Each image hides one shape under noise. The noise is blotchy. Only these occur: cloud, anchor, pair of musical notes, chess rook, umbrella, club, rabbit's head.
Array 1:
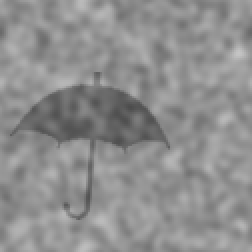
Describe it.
dark umbrella
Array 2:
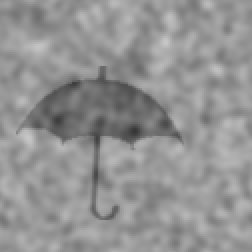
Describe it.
dark umbrella
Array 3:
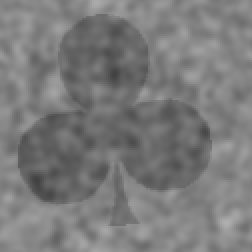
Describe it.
dark club
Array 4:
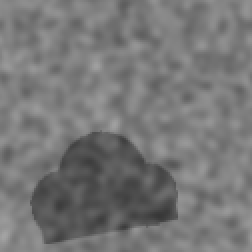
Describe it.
dark cloud
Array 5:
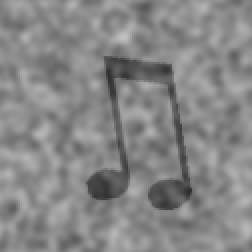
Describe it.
dark pair of musical notes
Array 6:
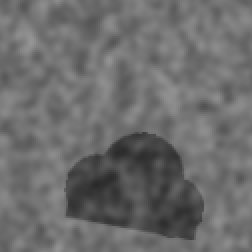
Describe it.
dark cloud
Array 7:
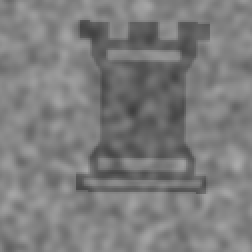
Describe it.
dark chess rook
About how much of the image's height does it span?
two thirds
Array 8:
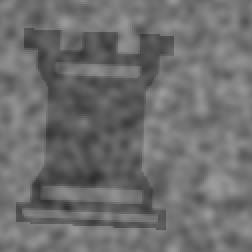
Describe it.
dark chess rook
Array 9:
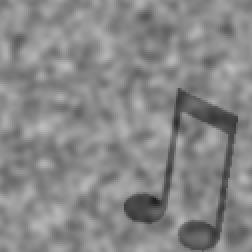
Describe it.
dark pair of musical notes
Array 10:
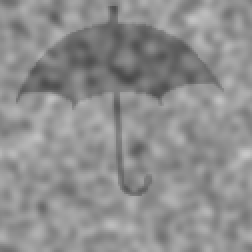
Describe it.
dark umbrella
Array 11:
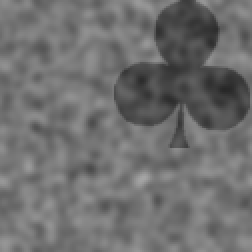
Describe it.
dark club
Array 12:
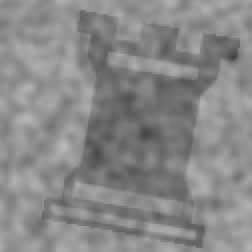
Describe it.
dark chess rook
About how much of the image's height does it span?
nearly all
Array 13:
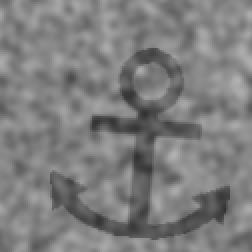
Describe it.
dark anchor
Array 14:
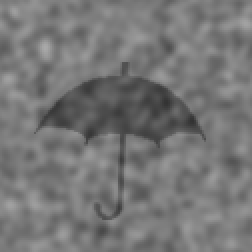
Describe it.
dark umbrella
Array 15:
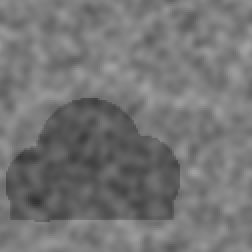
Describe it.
dark cloud
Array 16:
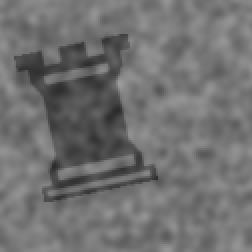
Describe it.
dark chess rook
